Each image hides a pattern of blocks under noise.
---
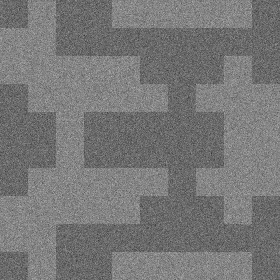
top and bottom mirror each other
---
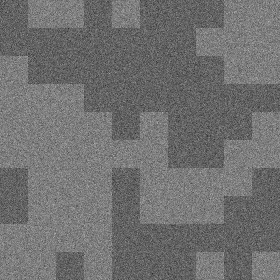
no symmetry
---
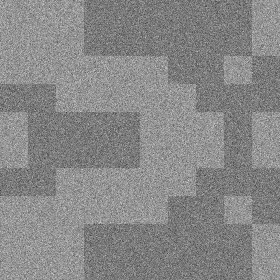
top and bottom mirror each other
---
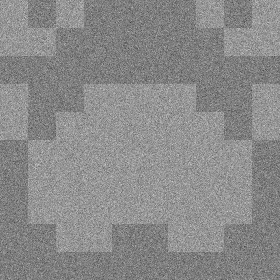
left and right mirror each other
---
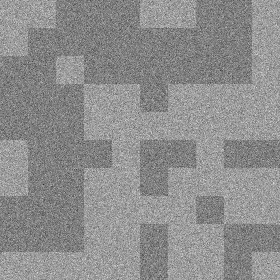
mirrored about the diagonal from the top left
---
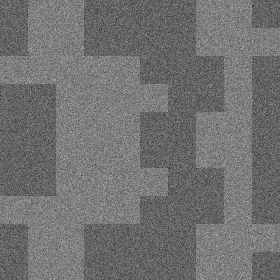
top and bottom mirror each other
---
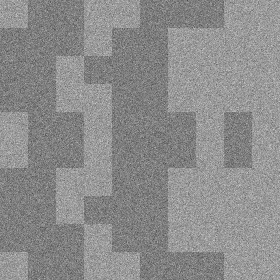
top and bottom mirror each other
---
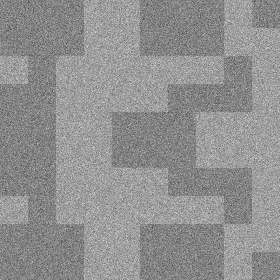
top and bottom mirror each other
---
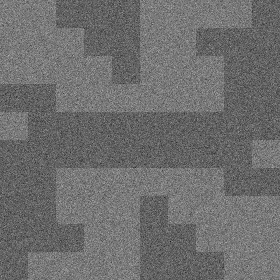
the same after a half turn
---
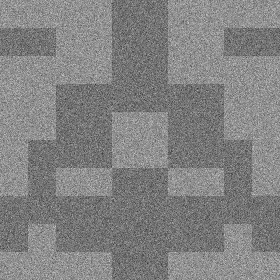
left and right mirror each other
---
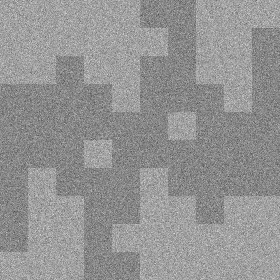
the same after a half turn
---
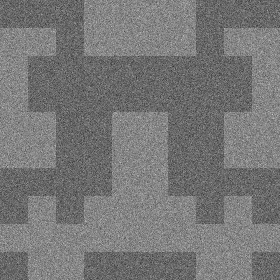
left and right mirror each other
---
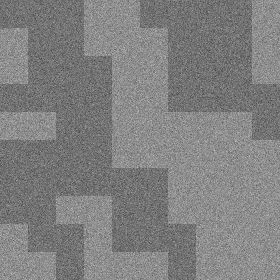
no symmetry
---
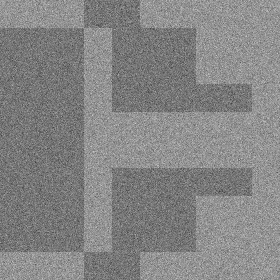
top and bottom mirror each other
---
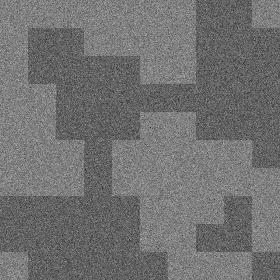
mirrored about the diagonal from the top left
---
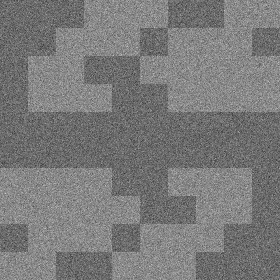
the same after a half turn
